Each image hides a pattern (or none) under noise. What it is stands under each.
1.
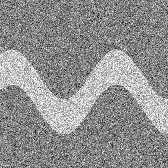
a wavy band
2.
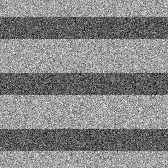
horizontal stripes
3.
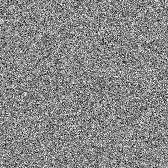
only noise
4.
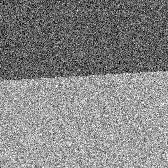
a sharp edge
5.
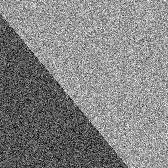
a sharp edge
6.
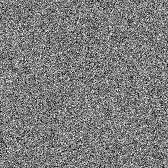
only noise
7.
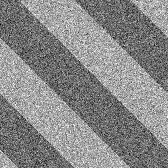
diagonal stripes
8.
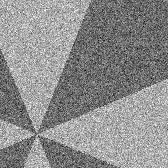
spokes from one point
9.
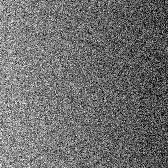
a smooth slope
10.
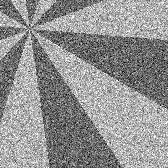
spokes from one point
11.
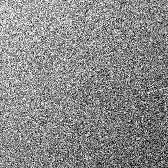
a smooth slope
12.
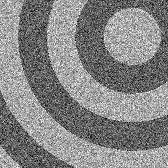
rings round one point
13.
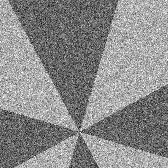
spokes from one point
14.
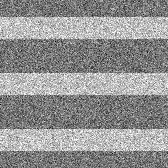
horizontal stripes
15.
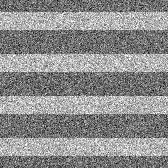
horizontal stripes
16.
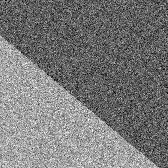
a sharp edge
